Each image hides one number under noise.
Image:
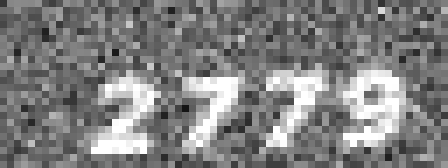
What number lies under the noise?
2779
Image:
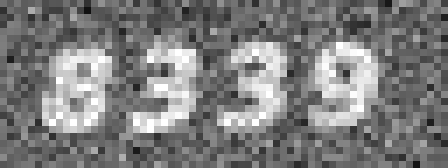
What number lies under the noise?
8339
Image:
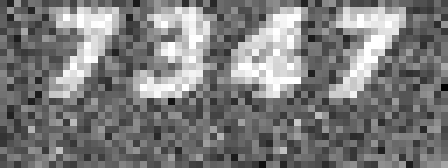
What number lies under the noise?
7347
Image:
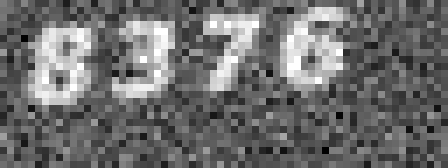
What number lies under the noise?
8376
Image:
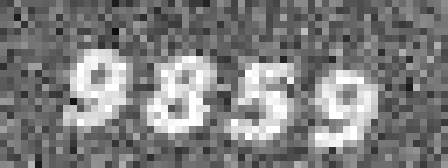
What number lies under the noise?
9859
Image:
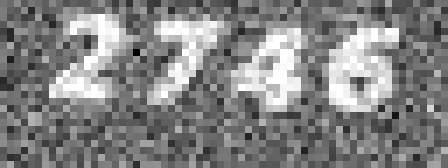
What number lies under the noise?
2746
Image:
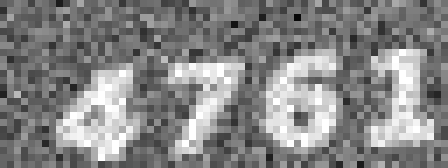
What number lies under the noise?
4761
